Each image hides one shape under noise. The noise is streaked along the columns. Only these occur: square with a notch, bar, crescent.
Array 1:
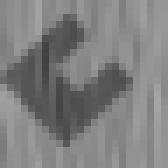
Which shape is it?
square with a notch
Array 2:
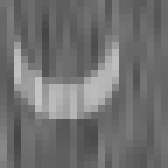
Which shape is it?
crescent
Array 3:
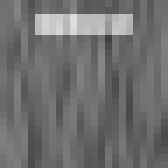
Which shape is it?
bar
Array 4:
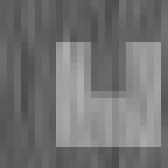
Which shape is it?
square with a notch
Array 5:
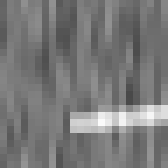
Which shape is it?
bar
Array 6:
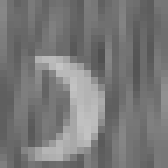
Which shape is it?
crescent
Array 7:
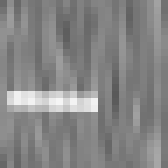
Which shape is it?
bar
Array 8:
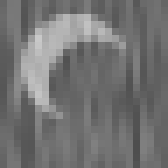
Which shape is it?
crescent
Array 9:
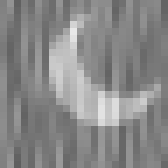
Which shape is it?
crescent
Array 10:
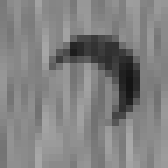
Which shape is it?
crescent
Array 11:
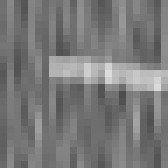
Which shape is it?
bar
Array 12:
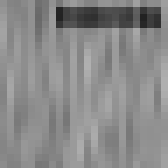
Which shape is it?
bar
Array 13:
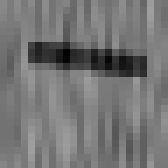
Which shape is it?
bar
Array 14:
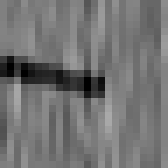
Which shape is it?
bar
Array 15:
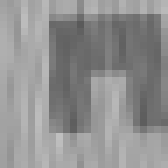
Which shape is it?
square with a notch
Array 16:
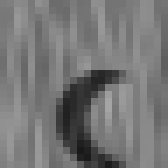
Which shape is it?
crescent
